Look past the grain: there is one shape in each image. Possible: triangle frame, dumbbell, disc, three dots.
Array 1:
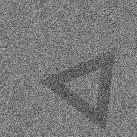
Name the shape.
triangle frame
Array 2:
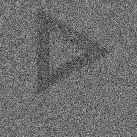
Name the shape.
triangle frame
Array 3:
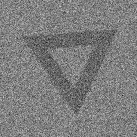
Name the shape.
triangle frame
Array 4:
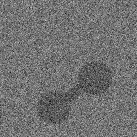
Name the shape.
dumbbell
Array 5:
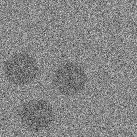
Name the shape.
three dots
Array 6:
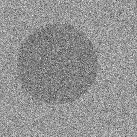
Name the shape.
disc
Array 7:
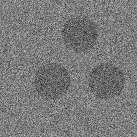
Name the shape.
three dots
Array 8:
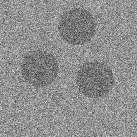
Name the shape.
three dots
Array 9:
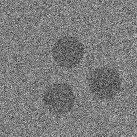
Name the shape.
three dots
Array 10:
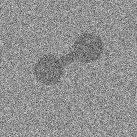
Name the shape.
dumbbell
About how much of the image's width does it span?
half
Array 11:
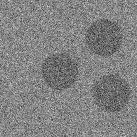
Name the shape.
three dots
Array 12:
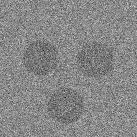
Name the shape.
three dots
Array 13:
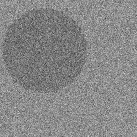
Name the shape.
disc
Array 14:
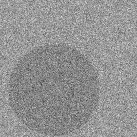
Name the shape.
disc
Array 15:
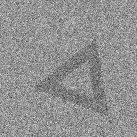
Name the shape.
triangle frame
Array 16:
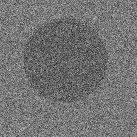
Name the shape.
disc
